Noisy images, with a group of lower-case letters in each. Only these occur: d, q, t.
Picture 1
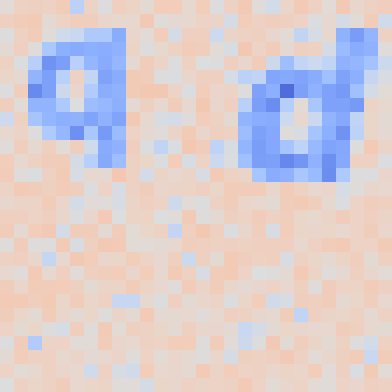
top left: q; top right: d
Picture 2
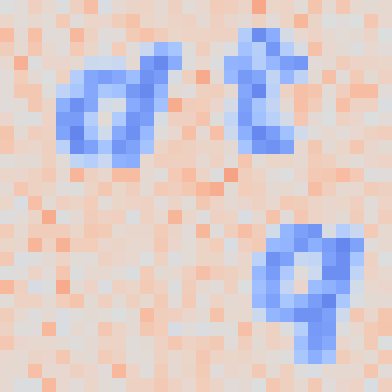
top left: d; top right: t; bottom right: q
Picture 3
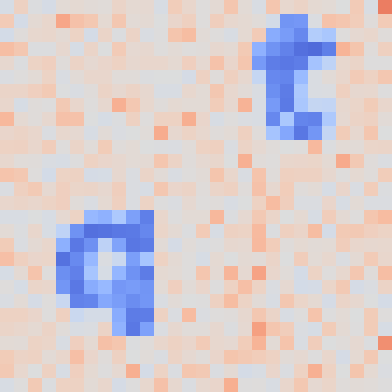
top right: t; bottom left: q
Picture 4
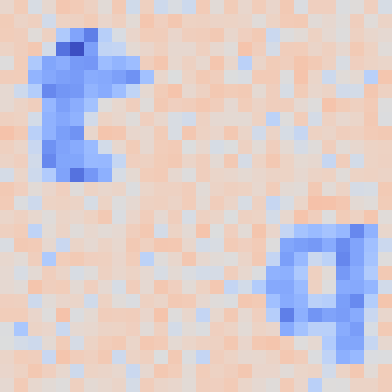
top left: t; bottom right: q
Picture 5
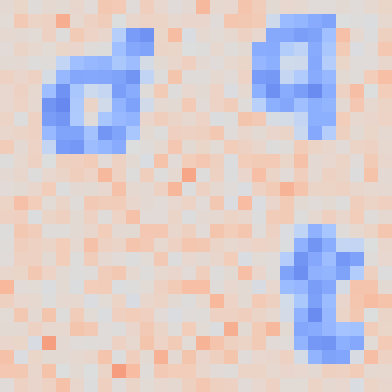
top left: d; top right: q; bottom right: t
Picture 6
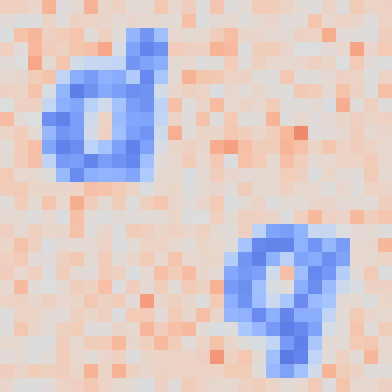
top left: d; bottom right: q
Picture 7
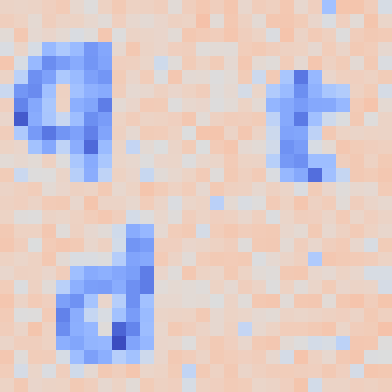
top left: q; top right: t; bottom left: d
